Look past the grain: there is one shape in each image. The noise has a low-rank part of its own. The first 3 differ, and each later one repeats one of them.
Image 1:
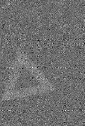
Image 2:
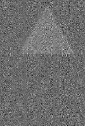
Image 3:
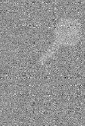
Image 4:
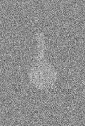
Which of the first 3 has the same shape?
3
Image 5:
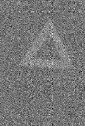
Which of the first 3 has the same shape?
1
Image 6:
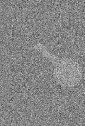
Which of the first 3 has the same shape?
3
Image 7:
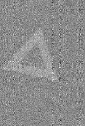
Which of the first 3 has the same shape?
1
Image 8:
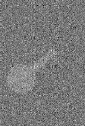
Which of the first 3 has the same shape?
3
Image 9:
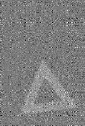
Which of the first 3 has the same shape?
1
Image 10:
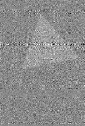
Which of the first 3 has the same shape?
2
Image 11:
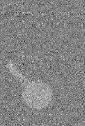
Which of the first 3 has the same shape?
3
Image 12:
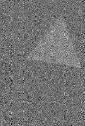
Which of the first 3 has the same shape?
2
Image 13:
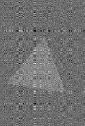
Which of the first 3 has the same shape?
2
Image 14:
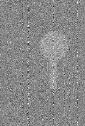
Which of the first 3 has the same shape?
3
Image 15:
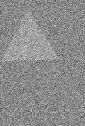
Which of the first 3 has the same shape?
2
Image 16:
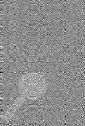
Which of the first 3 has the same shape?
3
